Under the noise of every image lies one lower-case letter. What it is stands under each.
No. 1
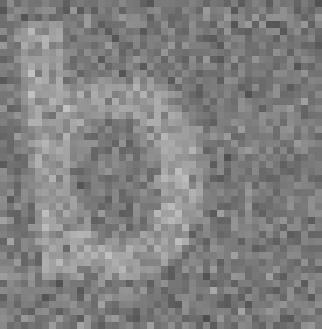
b
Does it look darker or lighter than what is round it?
lighter
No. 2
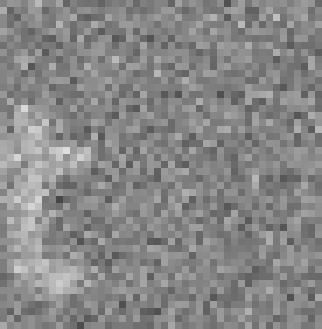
t
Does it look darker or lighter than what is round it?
lighter
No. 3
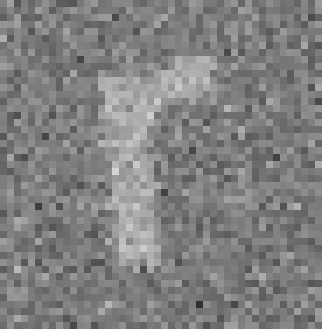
r
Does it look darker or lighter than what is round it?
lighter
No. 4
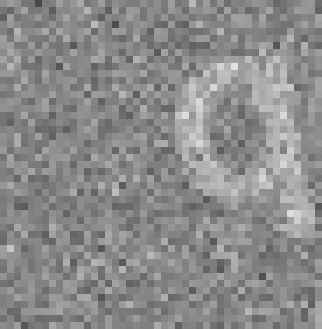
q
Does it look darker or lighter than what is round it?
lighter
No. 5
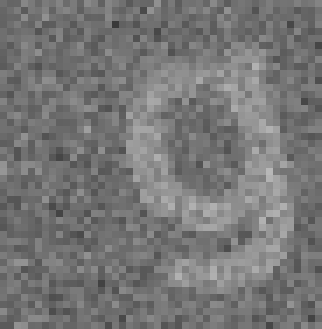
g
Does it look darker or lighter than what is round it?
lighter
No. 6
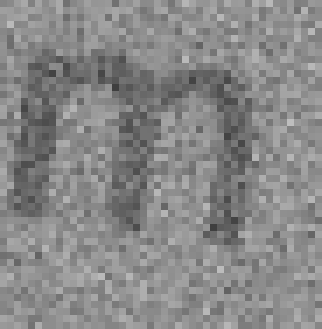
m
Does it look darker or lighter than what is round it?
darker
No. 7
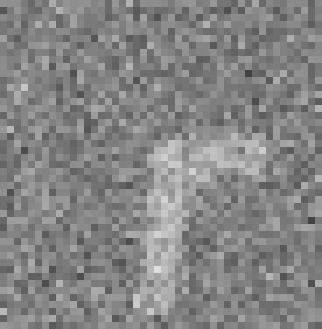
r
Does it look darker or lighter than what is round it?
lighter
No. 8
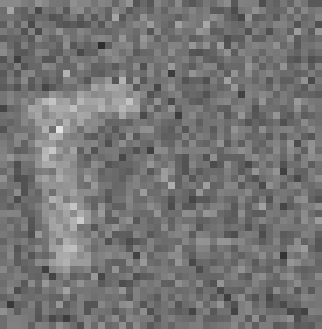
r
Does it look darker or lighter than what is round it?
lighter
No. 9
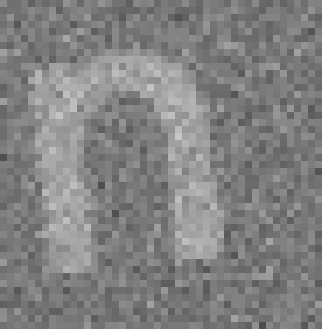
n
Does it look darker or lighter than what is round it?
lighter
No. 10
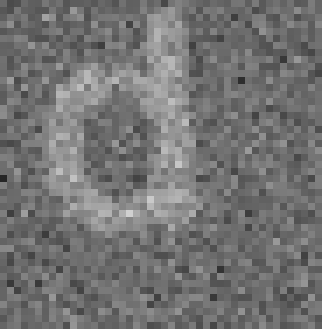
d
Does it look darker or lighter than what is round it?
lighter
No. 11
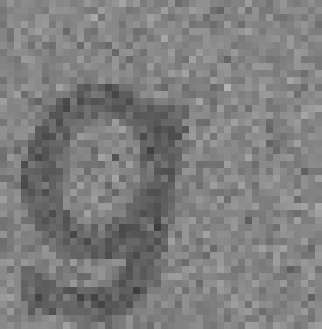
g
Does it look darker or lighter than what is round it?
darker
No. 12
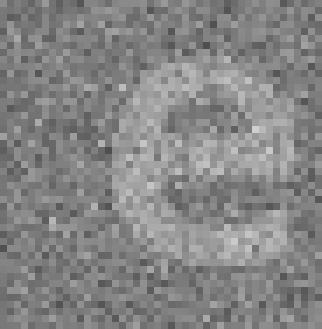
e
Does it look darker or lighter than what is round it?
lighter
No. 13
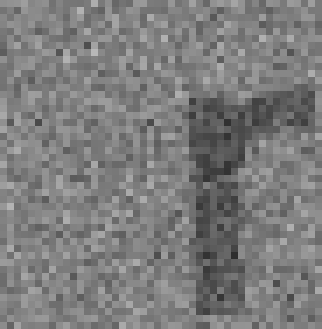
r
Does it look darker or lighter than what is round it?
darker
